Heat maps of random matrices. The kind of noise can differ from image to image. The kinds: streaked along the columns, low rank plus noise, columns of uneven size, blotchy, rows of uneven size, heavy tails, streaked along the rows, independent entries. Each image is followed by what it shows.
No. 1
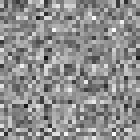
low rank plus noise
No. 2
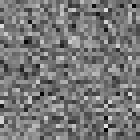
low rank plus noise
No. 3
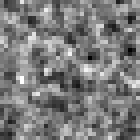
blotchy
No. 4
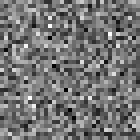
independent entries
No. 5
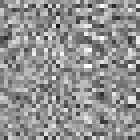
low rank plus noise
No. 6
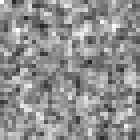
blotchy
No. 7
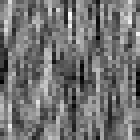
streaked along the columns
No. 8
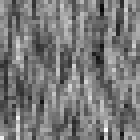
streaked along the columns
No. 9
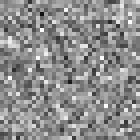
independent entries
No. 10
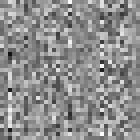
columns of uneven size
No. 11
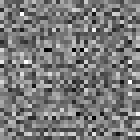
low rank plus noise
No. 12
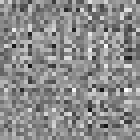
low rank plus noise
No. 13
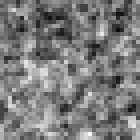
blotchy
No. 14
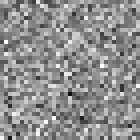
independent entries
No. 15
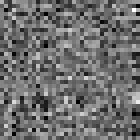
low rank plus noise
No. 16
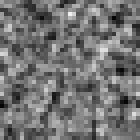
blotchy
